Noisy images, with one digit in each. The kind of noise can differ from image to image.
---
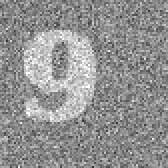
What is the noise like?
low rank plus noise
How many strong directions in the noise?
one
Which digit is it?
9
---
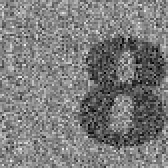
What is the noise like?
low rank plus noise
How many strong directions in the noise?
two
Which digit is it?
8
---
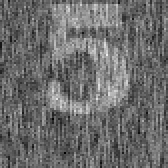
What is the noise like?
streaked along the columns
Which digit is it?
5
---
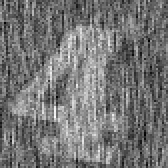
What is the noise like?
streaked along the columns
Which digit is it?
4
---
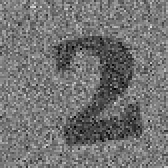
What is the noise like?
low rank plus noise
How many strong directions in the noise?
three or four
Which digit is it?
2
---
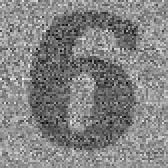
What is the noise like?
rows of uneven size
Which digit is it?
6
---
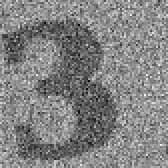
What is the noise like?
independent entries
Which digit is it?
3
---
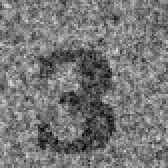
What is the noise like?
blotchy
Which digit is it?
3
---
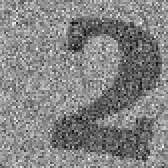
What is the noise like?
low rank plus noise
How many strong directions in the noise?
two
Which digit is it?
2
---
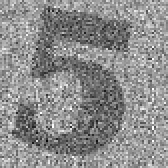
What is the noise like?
low rank plus noise
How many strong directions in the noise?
two
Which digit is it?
5
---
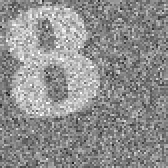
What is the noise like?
independent entries
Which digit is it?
8
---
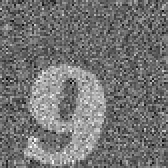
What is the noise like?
low rank plus noise
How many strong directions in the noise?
two
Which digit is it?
9
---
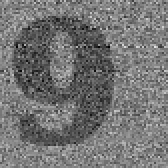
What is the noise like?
rows of uneven size
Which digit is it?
9
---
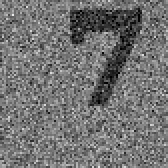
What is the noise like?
independent entries
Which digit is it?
7
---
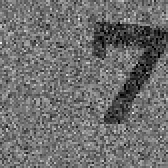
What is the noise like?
low rank plus noise
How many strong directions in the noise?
two
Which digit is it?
7
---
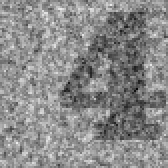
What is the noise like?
blotchy
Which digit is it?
4
